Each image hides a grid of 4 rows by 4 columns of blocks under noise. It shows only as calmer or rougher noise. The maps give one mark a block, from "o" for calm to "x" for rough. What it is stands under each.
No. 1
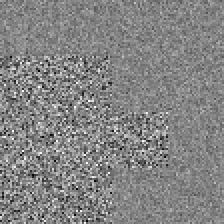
o o o o
x x o o
x x x o
x x o o
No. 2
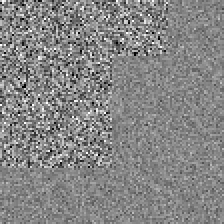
x x x o
x x o o
x x o o
o o o o
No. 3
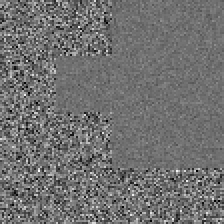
x x o o
x o o o
x x o o
x x x x
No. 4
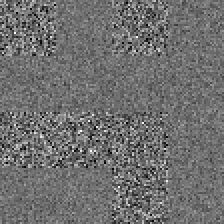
x o x o
o o o o
x x x o
o o x o
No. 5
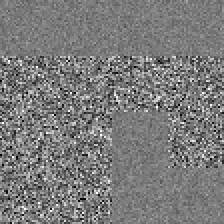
o o o o
x x x x
x x o x
x x o o
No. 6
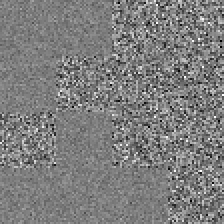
o o x x
o x x x
x o x x
o o o x
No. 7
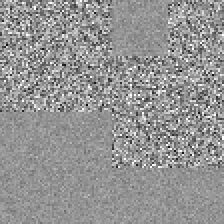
x x o x
x x x x
o o x x
o o o o
